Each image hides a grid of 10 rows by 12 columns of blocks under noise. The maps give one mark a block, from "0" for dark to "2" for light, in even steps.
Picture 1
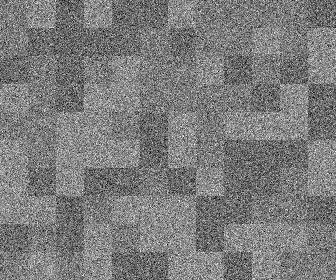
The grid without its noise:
120200211110
100001011212
010121120102
210221111020
112210212220
212220210002
202001020012
220122200110
010212202221
121200220211
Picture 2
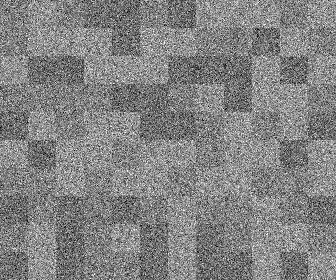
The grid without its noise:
121001022212
122202211021
200222000202
111100120221
021220012120
202212212202
112122122112
010101211210
120120201221
020110200202
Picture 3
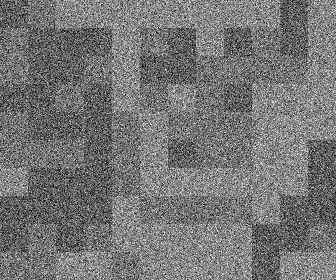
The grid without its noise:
012222222202
100021020102
100120011112
001021210222
100012111222
111012011220
200012222220
000021111200
010122222001
112212222022
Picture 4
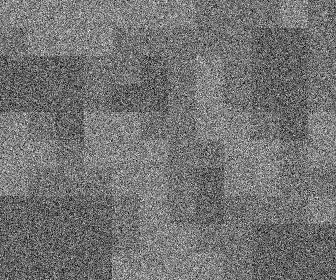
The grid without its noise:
222222211121
122211111001
000110121001
000100121001
210221122102
221222112212
211122102211
000012101112
000012211000
000022221000
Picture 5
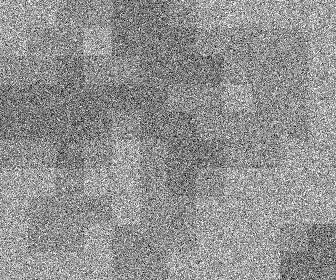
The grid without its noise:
221100122222
211200011112
110110001112
000000112112
000010011112
110121001122
221221012222
211121122222
211211122210
222211222200
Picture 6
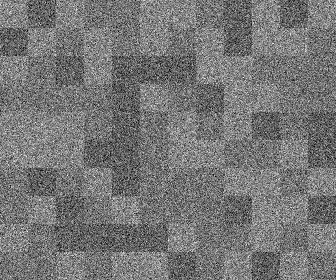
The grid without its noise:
202112210202
021212120221
210200022111
111102102211
222101212010
222001221120
101201112212
120121110220
210000211212
112122012021
